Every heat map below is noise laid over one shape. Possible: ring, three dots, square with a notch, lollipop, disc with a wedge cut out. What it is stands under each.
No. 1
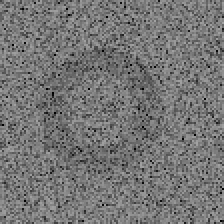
ring
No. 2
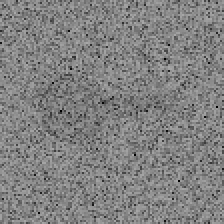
lollipop
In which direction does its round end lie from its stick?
left
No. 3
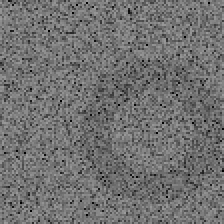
ring
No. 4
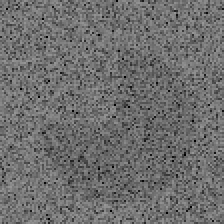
disc with a wedge cut out
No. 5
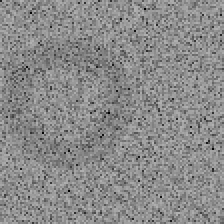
ring
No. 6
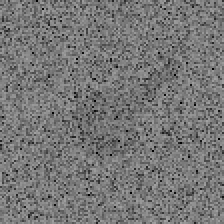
lollipop
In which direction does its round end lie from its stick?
down and left
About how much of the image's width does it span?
half
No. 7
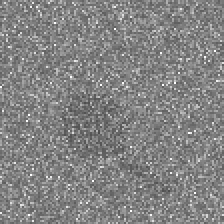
lollipop
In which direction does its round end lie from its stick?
up and left
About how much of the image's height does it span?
half
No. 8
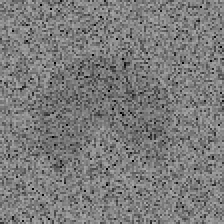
disc with a wedge cut out
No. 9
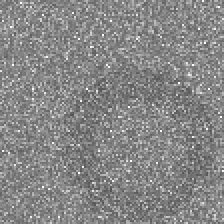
ring
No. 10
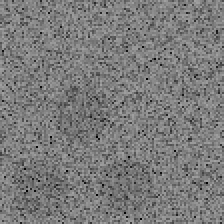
three dots
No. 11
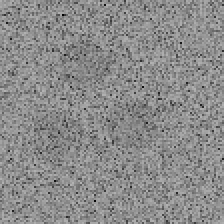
three dots
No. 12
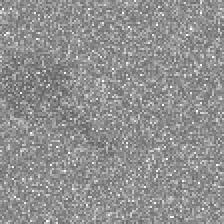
lollipop
